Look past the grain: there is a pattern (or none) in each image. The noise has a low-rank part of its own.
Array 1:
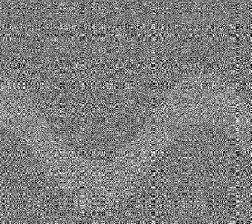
a wavy band
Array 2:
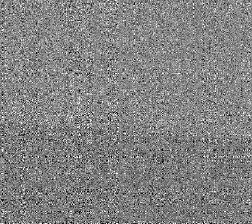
a sharp edge
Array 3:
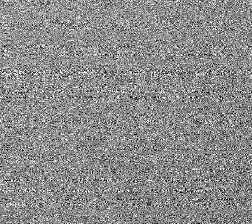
a smooth slope
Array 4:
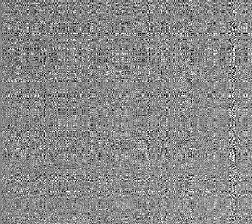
a smooth slope
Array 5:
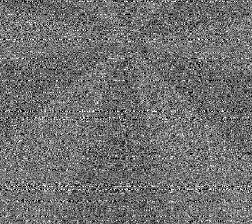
spokes from one point
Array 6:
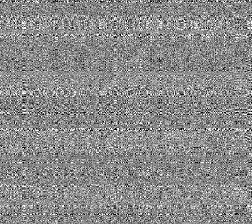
horizontal stripes
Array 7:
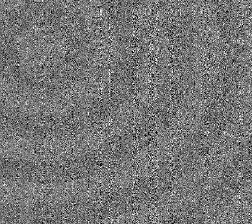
rings round one point
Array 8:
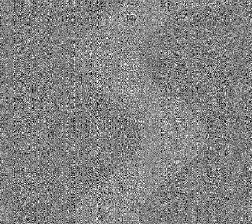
a wavy band
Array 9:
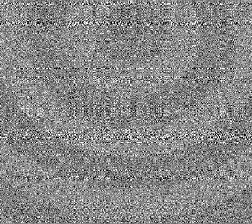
rings round one point
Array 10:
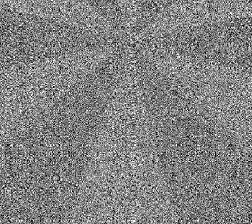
spokes from one point
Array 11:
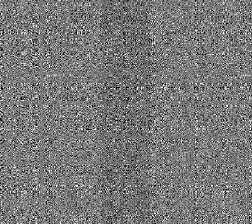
one vertical stripe
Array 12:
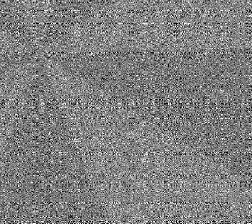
spokes from one point
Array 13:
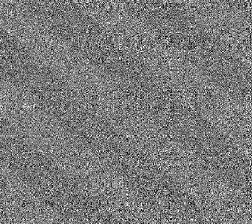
diagonal stripes
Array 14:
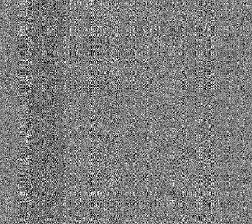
one vertical stripe
